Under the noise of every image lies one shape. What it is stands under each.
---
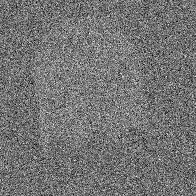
ghost
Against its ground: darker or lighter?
lighter
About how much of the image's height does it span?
two thirds
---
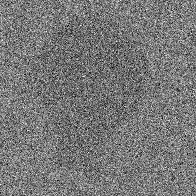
light bulb
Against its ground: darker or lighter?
darker
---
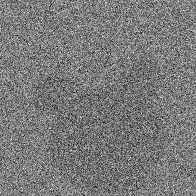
bear's head
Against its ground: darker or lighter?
darker
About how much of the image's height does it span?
two thirds
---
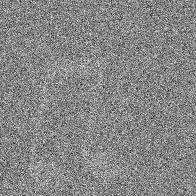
pair of musical notes
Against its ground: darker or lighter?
lighter
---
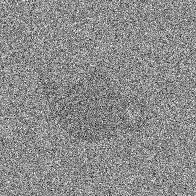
teapot
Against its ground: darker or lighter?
darker
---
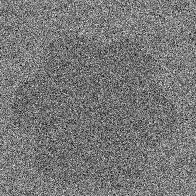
flower
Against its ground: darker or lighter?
darker
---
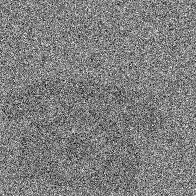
telephone
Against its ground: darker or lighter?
darker
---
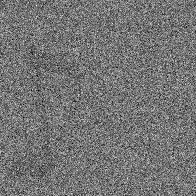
musical note
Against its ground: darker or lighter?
darker
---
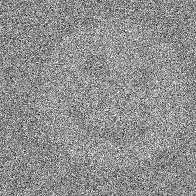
smiling face
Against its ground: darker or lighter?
lighter
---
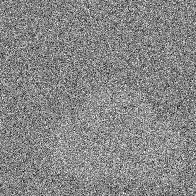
cloud
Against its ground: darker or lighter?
lighter
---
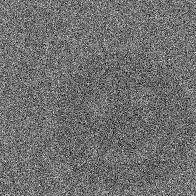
smiling face
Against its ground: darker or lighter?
darker
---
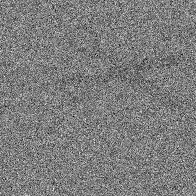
pair of scissors
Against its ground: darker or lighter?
darker
